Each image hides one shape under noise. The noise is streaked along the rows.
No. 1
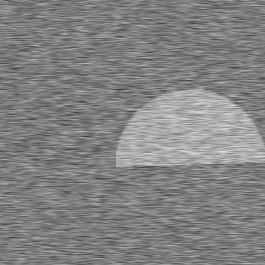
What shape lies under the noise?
half disc
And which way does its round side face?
up
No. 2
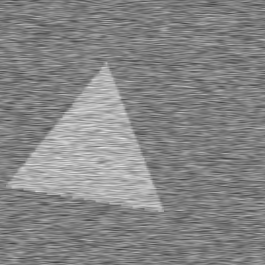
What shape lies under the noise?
triangle
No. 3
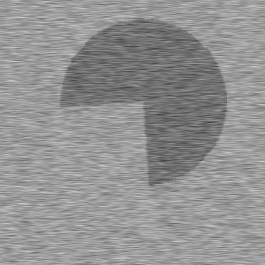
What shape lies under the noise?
disc with a wedge cut out
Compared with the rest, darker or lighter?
darker
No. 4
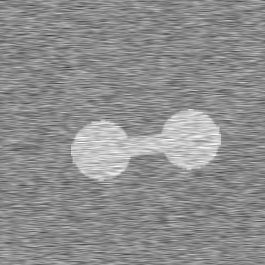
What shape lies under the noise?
dumbbell
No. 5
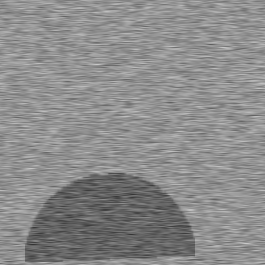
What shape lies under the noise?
half disc
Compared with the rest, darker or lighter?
darker
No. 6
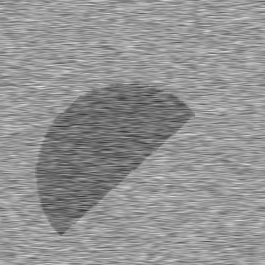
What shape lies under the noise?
half disc
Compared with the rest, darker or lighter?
darker
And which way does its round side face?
up and left
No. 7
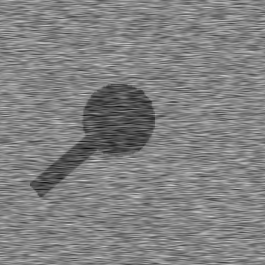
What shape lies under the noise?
lollipop
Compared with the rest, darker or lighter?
darker
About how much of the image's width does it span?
half
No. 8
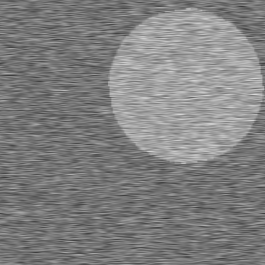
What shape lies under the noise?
disc
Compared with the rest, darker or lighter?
lighter
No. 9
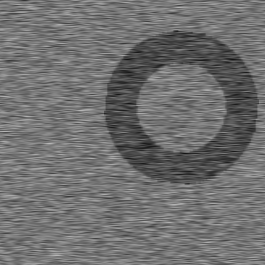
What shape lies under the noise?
ring
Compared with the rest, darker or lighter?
darker
